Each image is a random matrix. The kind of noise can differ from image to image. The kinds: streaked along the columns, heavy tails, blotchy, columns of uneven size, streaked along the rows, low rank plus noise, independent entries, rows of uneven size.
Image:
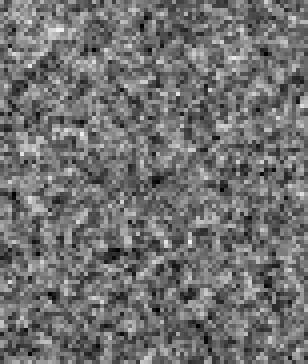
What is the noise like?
blotchy
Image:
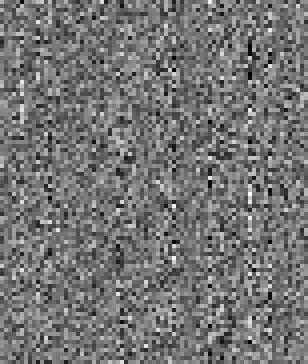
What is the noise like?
columns of uneven size
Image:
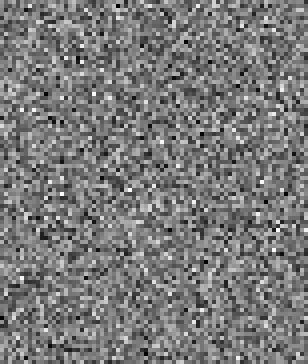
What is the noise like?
independent entries
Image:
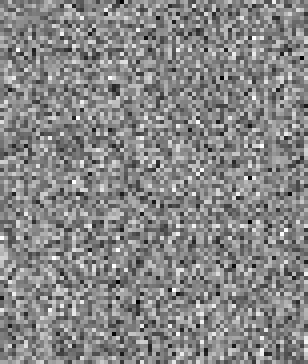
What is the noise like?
low rank plus noise
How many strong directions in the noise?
three or four
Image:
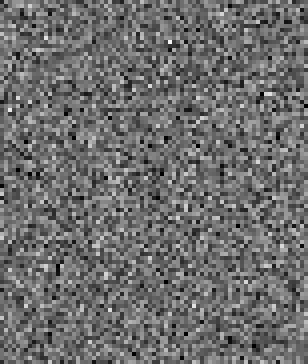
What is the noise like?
independent entries
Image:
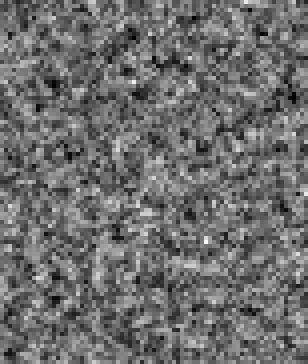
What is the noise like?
blotchy
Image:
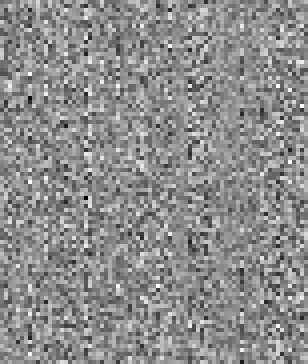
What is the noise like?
columns of uneven size
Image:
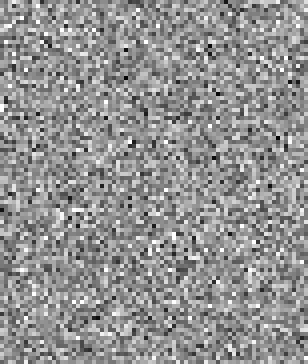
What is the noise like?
independent entries
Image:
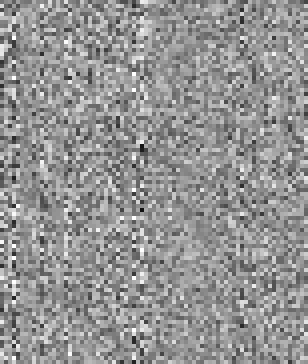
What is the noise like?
columns of uneven size
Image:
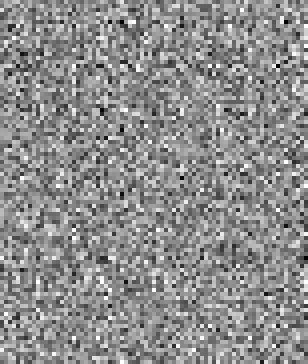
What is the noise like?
low rank plus noise
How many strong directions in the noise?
three or four
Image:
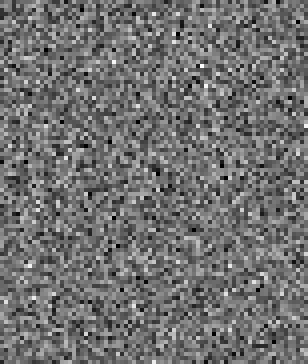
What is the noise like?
independent entries
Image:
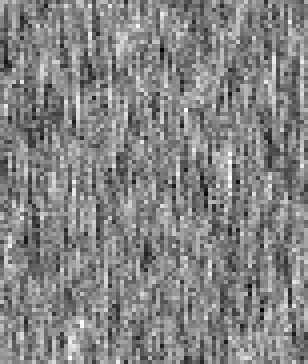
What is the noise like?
streaked along the columns
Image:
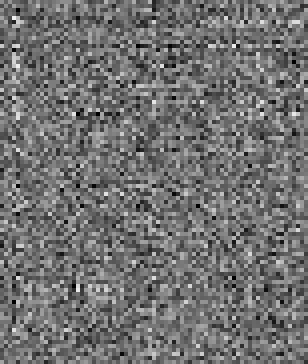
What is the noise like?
low rank plus noise
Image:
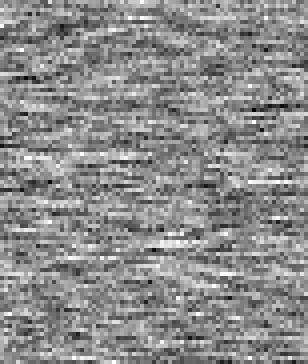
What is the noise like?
streaked along the rows
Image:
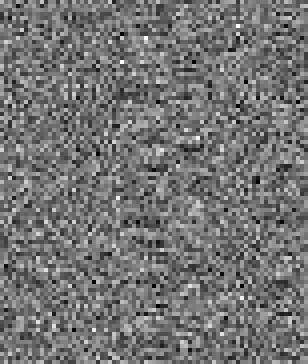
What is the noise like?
low rank plus noise
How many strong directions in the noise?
two
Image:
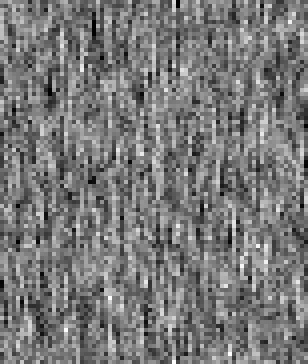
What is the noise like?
streaked along the columns
